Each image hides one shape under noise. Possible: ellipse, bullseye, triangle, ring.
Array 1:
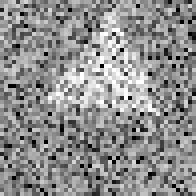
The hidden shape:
triangle
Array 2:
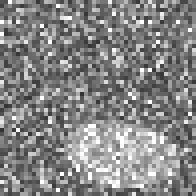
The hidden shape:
ellipse
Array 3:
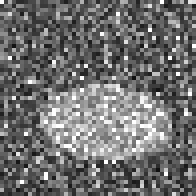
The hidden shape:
ellipse
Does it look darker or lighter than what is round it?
lighter
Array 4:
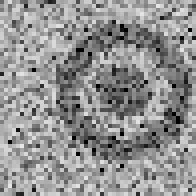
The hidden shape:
bullseye
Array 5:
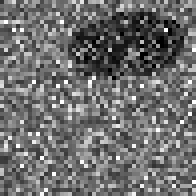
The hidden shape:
ellipse
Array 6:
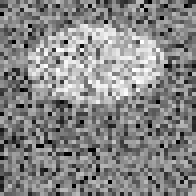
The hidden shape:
ellipse
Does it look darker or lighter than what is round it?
lighter
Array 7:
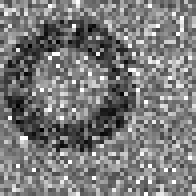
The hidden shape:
ring
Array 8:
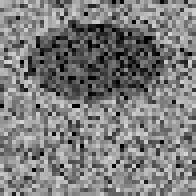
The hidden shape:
ellipse
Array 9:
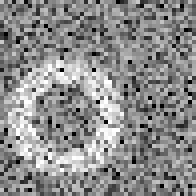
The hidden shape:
ring
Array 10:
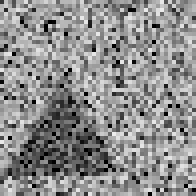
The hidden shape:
triangle
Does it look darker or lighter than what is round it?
darker
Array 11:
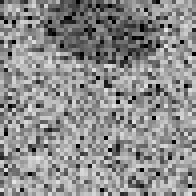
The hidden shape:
ellipse
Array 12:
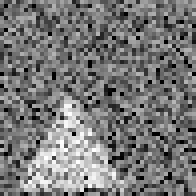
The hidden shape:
triangle
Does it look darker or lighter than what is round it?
lighter
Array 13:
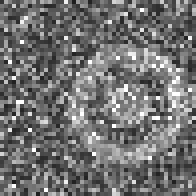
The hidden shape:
bullseye
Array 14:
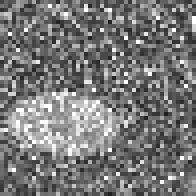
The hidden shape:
ellipse
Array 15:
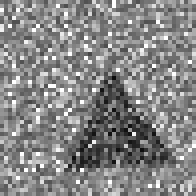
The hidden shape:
triangle
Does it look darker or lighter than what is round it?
darker
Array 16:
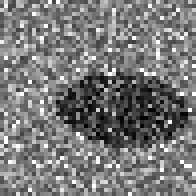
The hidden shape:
ellipse
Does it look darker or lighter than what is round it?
darker
